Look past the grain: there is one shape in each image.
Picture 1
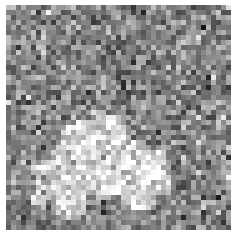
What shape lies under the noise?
car
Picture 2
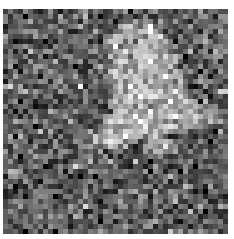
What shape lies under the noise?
bell
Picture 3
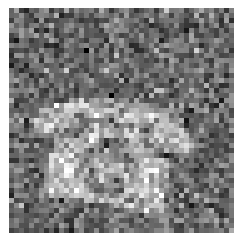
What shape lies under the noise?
telephone
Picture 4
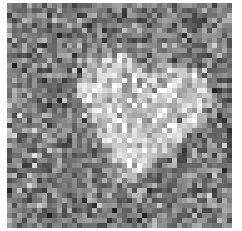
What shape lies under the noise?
heart
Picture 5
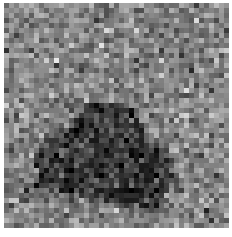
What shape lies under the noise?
cloud
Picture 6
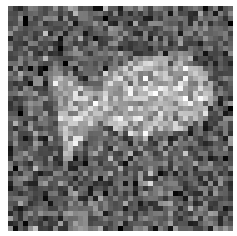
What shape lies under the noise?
fish
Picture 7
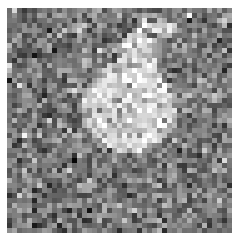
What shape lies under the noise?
pear
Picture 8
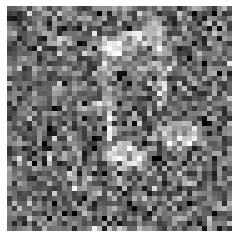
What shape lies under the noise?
pair of musical notes
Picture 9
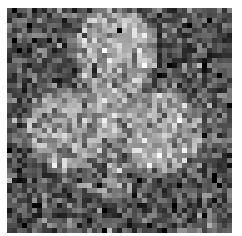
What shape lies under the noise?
club
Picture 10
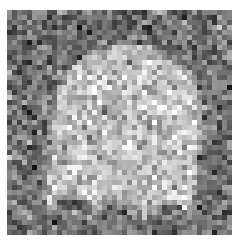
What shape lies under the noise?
ghost
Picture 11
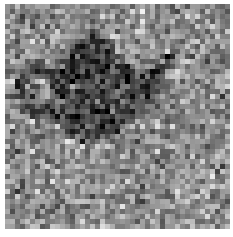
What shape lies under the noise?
teapot
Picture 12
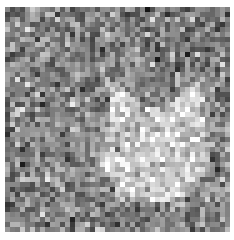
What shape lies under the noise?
cat's head
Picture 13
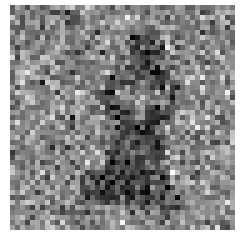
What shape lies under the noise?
chess bishop
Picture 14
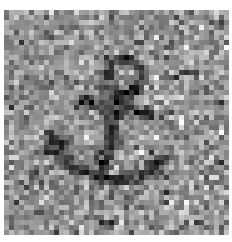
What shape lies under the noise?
anchor
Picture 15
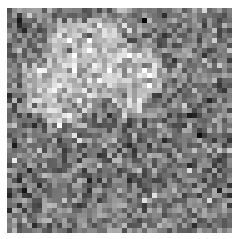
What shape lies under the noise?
car
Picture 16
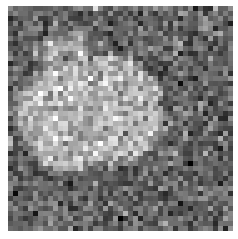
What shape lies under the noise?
apple
